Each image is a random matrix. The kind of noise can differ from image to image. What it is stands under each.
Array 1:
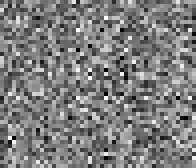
low rank plus noise
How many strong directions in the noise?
five to eight
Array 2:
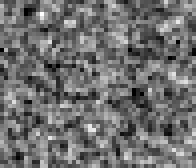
blotchy
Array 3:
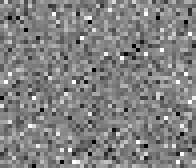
heavy tails
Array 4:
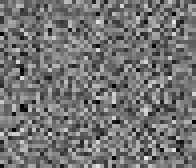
low rank plus noise
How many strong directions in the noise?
five to eight
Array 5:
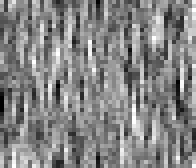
streaked along the columns
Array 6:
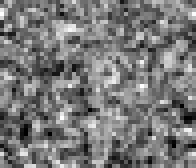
blotchy
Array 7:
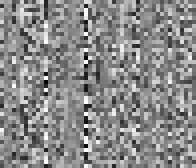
columns of uneven size
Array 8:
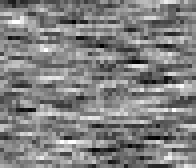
streaked along the rows
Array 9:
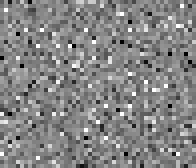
heavy tails
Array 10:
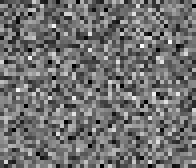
independent entries
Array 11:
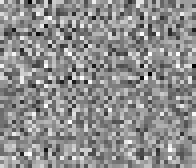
low rank plus noise
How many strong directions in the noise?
five to eight
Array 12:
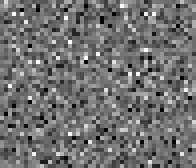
heavy tails
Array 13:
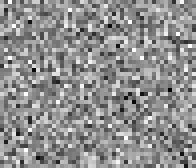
independent entries
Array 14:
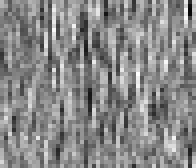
streaked along the columns
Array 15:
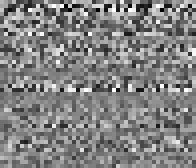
rows of uneven size
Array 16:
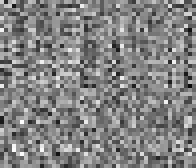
low rank plus noise
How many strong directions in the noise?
two
